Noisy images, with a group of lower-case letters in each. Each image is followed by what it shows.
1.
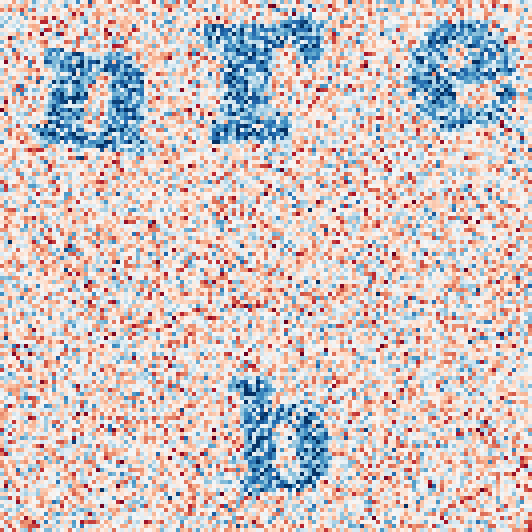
top left: n; top middle: r; top right: e; bottom middle: b
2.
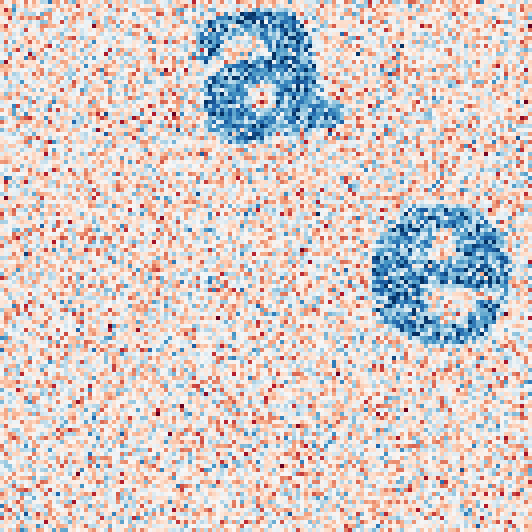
top middle: a; middle right: e
